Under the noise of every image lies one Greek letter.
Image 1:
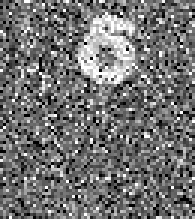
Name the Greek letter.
delta
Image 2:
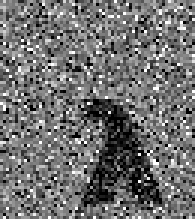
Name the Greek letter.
lambda
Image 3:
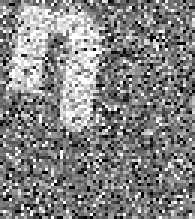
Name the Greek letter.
eta
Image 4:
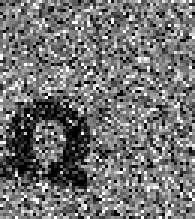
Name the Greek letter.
omega
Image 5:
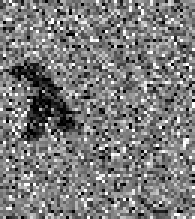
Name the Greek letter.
lambda
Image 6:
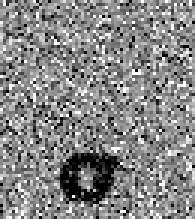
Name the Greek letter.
sigma
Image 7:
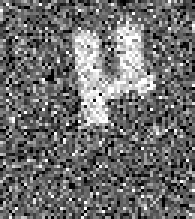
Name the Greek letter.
mu
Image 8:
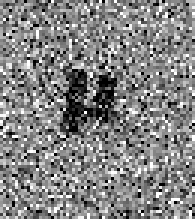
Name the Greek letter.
mu
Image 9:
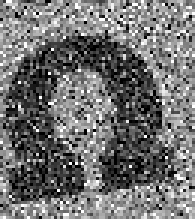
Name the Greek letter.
omega
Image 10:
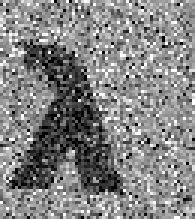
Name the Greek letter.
lambda
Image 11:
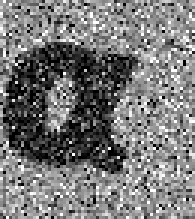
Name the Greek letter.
alpha
